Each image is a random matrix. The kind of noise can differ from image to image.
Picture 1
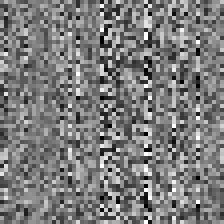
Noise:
columns of uneven size
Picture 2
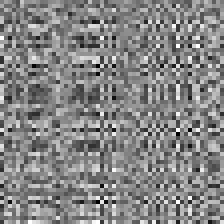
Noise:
low rank plus noise
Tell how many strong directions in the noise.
one
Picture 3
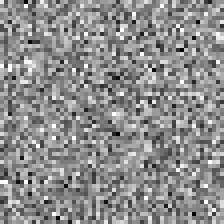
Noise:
independent entries
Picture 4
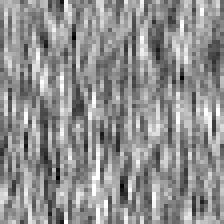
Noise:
streaked along the columns
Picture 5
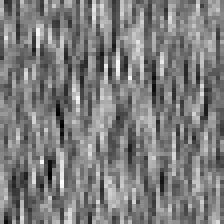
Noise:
streaked along the columns
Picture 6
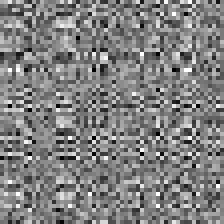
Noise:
low rank plus noise
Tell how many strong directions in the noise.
one
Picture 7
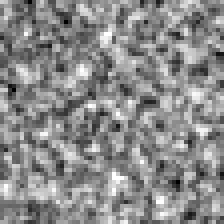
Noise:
blotchy
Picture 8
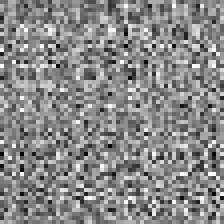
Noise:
low rank plus noise
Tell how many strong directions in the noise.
three or four
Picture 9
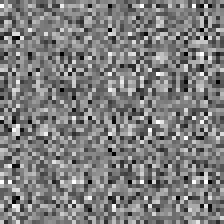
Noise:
low rank plus noise
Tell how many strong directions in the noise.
three or four
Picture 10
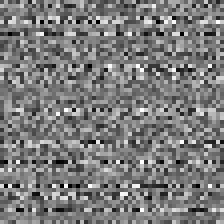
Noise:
rows of uneven size
